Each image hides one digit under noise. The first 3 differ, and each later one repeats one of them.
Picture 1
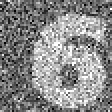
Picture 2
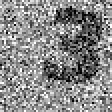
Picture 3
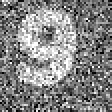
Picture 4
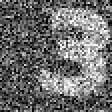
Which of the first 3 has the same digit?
2
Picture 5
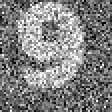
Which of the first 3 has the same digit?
3
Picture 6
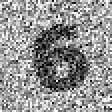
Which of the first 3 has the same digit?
1
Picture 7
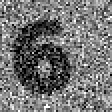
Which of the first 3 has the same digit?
1
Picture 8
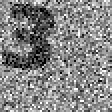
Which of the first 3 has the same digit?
2
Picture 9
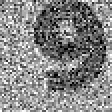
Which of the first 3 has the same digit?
3
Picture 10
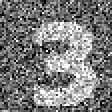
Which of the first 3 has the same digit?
2
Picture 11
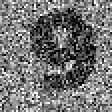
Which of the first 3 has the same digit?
3
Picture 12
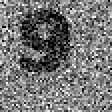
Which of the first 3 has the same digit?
3
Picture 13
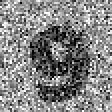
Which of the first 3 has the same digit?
3
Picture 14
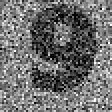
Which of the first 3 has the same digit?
3
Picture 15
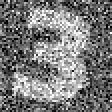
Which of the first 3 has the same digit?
2
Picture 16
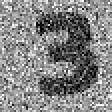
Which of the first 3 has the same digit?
2
